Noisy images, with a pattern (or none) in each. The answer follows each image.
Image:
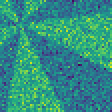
spokes from one point
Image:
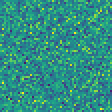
only noise
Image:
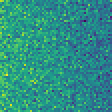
a smooth slope
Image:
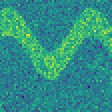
a wavy band
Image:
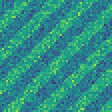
diagonal stripes
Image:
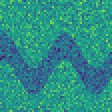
a wavy band
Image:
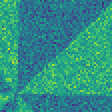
spokes from one point
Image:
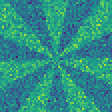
spokes from one point
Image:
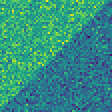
a sharp edge
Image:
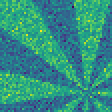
spokes from one point
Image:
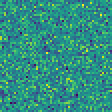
only noise
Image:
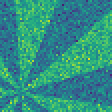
spokes from one point
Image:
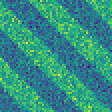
diagonal stripes
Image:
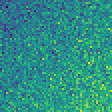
a smooth slope
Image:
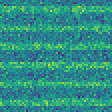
horizontal stripes
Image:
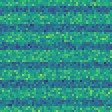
horizontal stripes
